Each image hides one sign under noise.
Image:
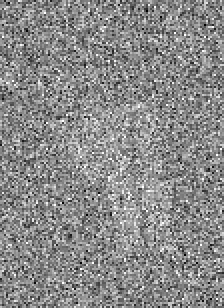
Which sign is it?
pilcrow
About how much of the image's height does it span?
half
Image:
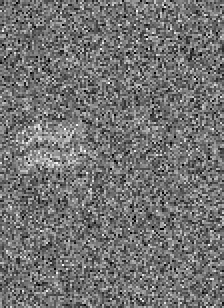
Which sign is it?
approximately sign
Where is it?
middle left
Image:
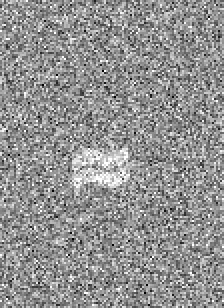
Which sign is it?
approximately sign
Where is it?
centre
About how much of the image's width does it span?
a quarter
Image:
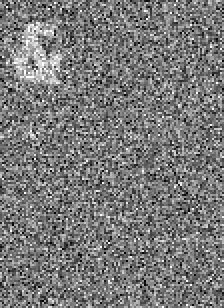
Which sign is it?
ampersand
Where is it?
top left
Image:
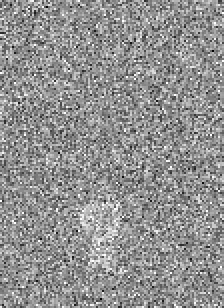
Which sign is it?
pilcrow
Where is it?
bottom middle
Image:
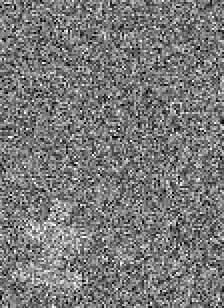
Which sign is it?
plus-minus sign
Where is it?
bottom left
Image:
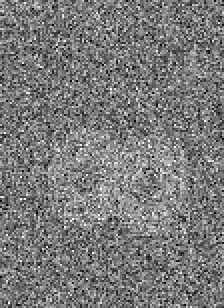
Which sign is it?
infinity sign
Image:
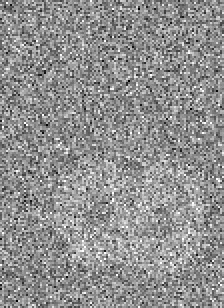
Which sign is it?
infinity sign
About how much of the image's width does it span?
two thirds
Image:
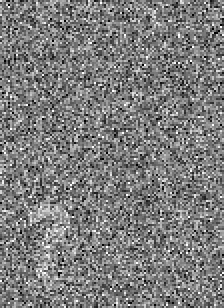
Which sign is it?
question mark
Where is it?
bottom left
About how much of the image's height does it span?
a quarter
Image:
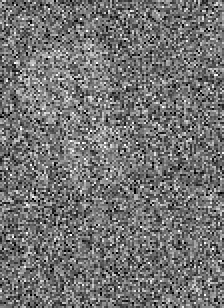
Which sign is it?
pilcrow
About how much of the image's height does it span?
half
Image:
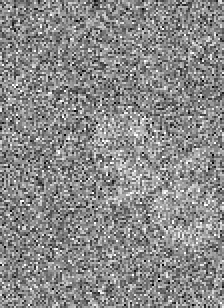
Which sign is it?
percent sign
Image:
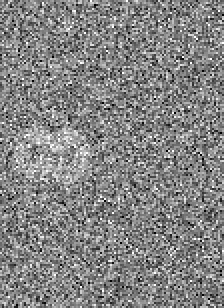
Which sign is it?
infinity sign
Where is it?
middle left
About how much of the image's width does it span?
a third
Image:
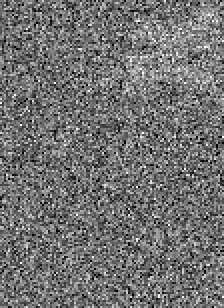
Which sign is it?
not-equal sign
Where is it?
top right
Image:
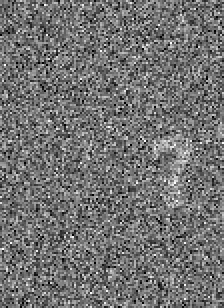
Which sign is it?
question mark
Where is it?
middle right
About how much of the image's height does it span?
a quarter
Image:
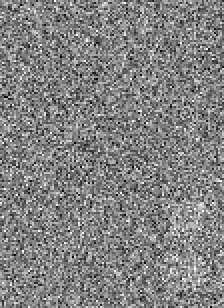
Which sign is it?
colon
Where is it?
bottom right
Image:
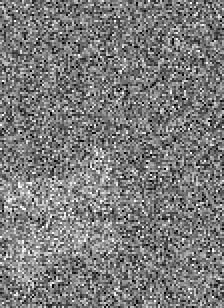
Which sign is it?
not-equal sign
